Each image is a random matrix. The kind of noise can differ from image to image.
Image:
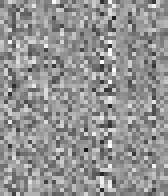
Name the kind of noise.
columns of uneven size
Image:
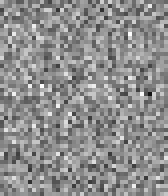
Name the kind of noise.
low rank plus noise
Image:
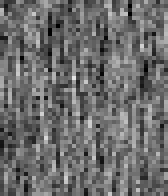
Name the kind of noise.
streaked along the columns
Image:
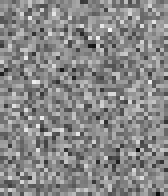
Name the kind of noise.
independent entries
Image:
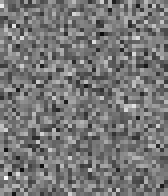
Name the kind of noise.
independent entries
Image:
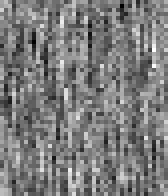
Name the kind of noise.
streaked along the columns
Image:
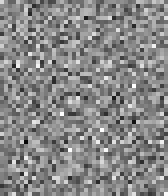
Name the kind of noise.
low rank plus noise
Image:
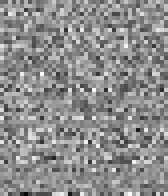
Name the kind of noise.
rows of uneven size
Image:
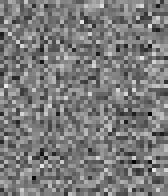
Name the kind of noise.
low rank plus noise
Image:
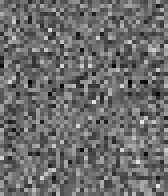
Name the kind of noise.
low rank plus noise
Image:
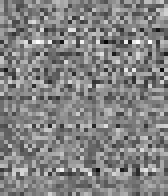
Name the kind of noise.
rows of uneven size
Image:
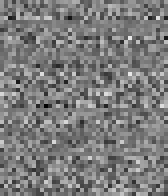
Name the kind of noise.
rows of uneven size
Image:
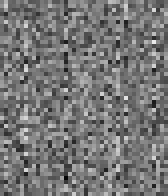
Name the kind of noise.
columns of uneven size
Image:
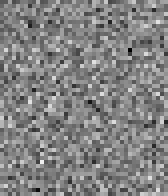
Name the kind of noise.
low rank plus noise
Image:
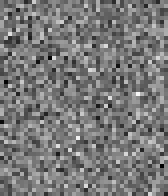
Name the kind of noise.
independent entries
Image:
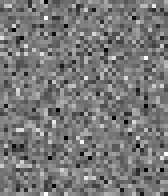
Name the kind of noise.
heavy tails
